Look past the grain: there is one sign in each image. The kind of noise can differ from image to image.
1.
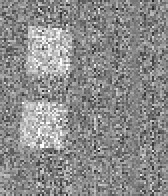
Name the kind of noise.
columns of uneven size
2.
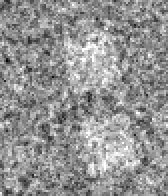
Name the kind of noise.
blotchy
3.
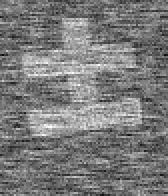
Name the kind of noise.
streaked along the rows
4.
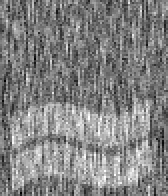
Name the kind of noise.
streaked along the columns
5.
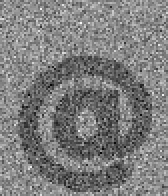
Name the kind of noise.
independent entries
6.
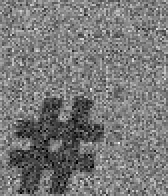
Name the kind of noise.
low rank plus noise
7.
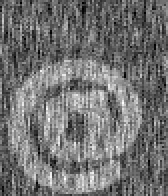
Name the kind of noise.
streaked along the columns
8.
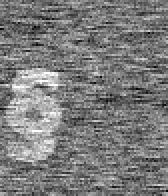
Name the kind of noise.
streaked along the rows
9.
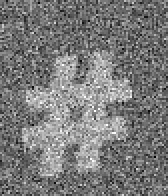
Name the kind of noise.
independent entries
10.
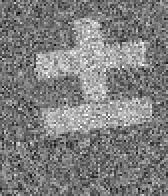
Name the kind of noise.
low rank plus noise
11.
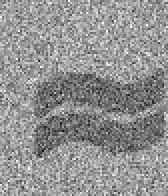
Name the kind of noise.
independent entries
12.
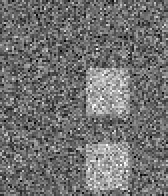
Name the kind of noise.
independent entries
